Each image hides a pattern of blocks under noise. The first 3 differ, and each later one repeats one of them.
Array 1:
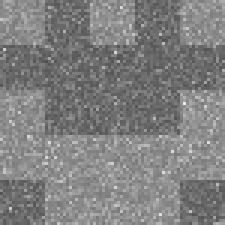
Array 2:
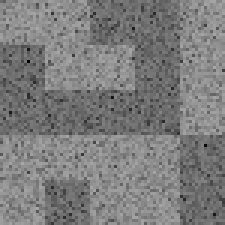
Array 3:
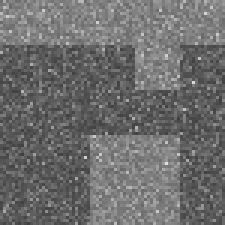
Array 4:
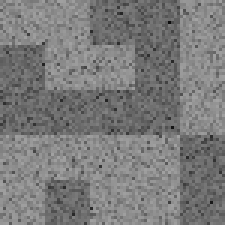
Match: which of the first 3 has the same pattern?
2
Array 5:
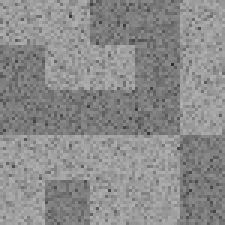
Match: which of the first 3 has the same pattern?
2
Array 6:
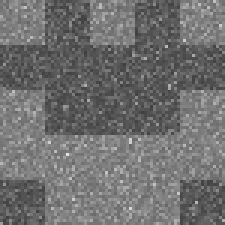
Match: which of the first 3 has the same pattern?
1
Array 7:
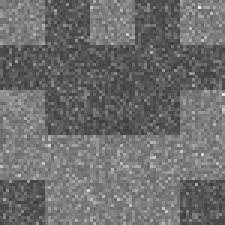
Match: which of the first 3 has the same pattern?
1
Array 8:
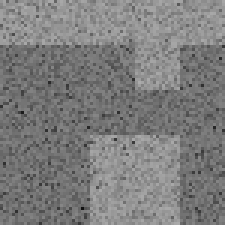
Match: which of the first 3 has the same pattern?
3
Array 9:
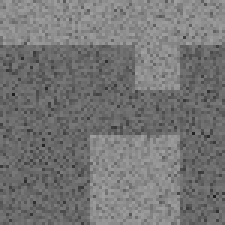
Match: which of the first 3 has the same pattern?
3
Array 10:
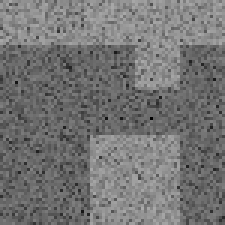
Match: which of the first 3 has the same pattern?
3
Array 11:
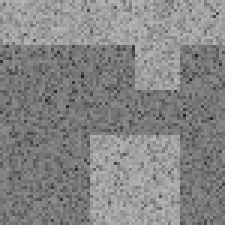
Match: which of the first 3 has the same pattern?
3
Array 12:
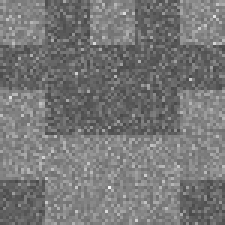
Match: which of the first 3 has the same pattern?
1
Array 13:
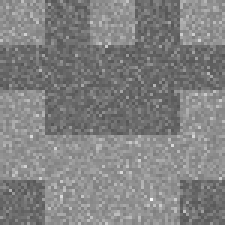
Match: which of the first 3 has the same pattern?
1
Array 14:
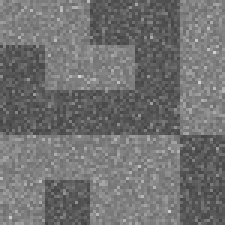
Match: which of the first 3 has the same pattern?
2
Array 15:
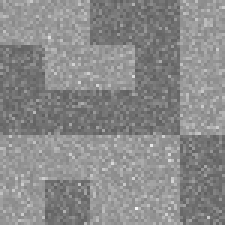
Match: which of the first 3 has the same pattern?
2
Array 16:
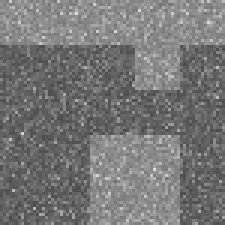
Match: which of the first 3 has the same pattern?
3
